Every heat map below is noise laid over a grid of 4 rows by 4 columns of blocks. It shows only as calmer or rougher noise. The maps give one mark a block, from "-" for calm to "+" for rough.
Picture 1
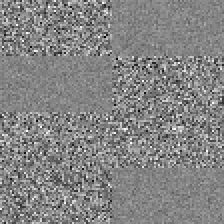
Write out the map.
+ + - -
- - + +
+ + + +
+ + - -
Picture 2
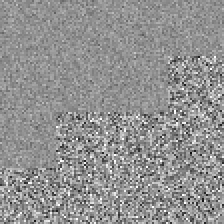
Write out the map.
- - - -
- - - +
- + + +
+ + + +
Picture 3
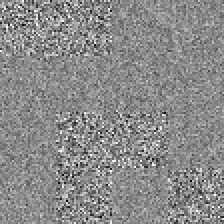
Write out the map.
+ + - -
- - - -
- + + -
- + - +
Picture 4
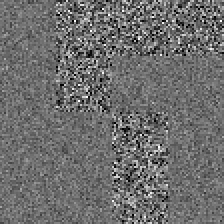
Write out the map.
- + + +
- + - -
- - + -
- - + -
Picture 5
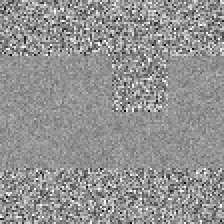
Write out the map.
+ + + +
- - + -
- - - -
+ + + +
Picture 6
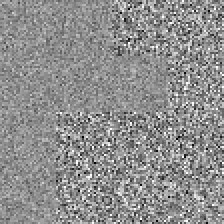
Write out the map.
- - + +
- - - +
- + + +
- + + +
